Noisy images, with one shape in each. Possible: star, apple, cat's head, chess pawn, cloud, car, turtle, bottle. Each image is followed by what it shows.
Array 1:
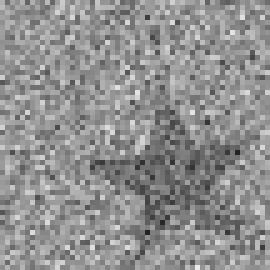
star
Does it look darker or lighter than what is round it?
darker
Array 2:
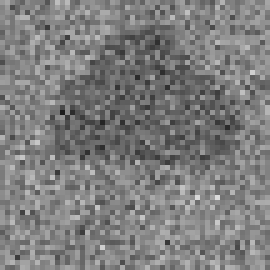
cloud
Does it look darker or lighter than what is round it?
darker
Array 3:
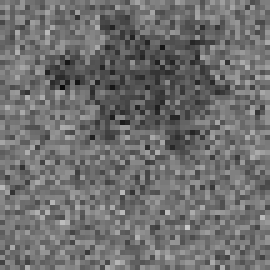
turtle
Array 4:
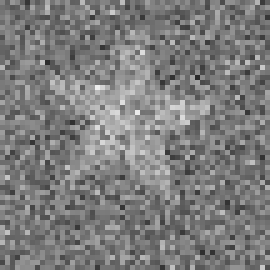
star
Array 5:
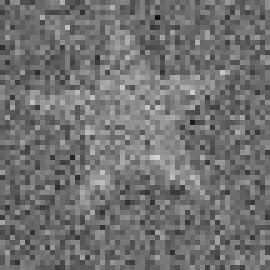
star
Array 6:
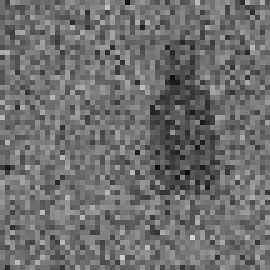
bottle
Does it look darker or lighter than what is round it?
darker
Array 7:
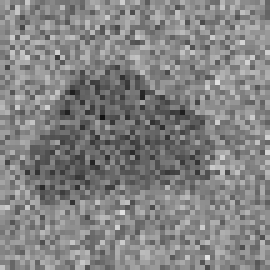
cloud
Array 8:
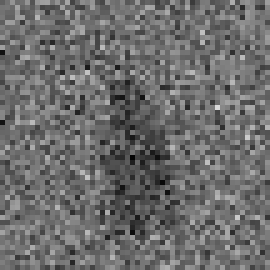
bottle
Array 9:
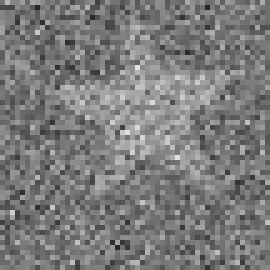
star
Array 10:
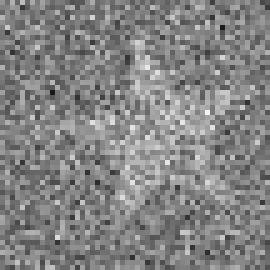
star
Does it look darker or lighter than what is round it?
lighter
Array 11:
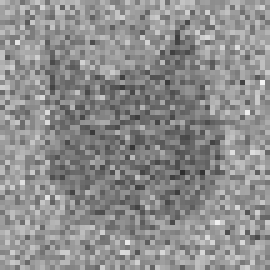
cat's head
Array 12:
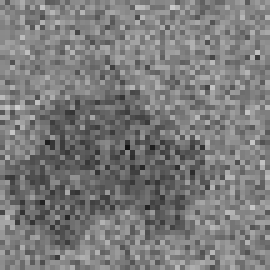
car
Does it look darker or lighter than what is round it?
darker
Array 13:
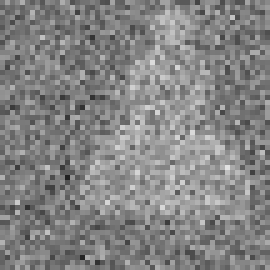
chess pawn
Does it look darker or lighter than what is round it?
lighter
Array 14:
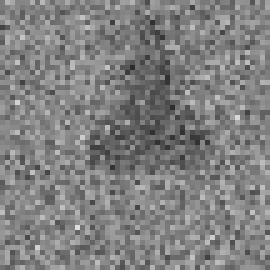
chess pawn
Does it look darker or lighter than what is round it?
darker
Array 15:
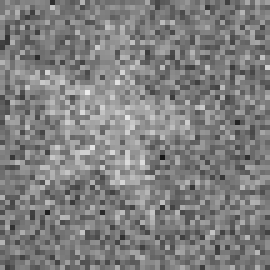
star
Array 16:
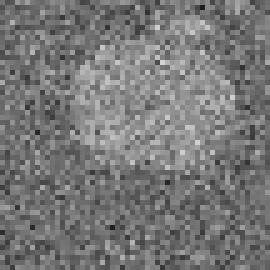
apple
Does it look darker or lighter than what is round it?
lighter
